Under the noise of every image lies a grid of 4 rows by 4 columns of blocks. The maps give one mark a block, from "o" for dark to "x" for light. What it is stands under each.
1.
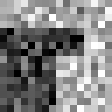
x x x x
o o o x
o o x x
o o x x
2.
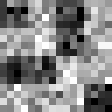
o x o x
x x o x
o o x x
x x x o
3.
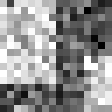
x x o o
x x o o
x x o x
o o o x
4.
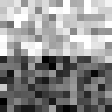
x x x x
x x x x
o o o o
o o o o
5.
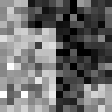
x o o o
x x o o
x x o o
x x o x
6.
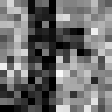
x o x x
x o o x
x o x x
o o x x
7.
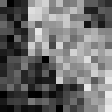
o x x o
o x x x
o o x x
o o o x
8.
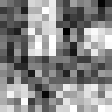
o x o o
o x o x
o o o o
x o x x
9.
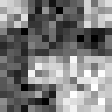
x o o x
o o o o
o x x x
o o x x
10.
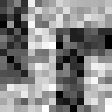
o x x x
o x o o
o x o x
x x o x
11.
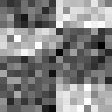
o o x x
x x o o
o o o o
o o x x
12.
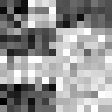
o x o o
o o x x
x x x x
o o x x
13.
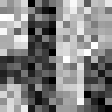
x o x x
x o x x
o o x o
x o x o
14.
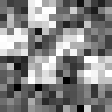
o x o o
x o x o
o x o x
o o o o
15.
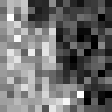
x o o o
x x o o
x x o o
x x x o
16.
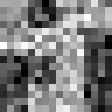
x o x x
x x x o
o o x o
o x x o
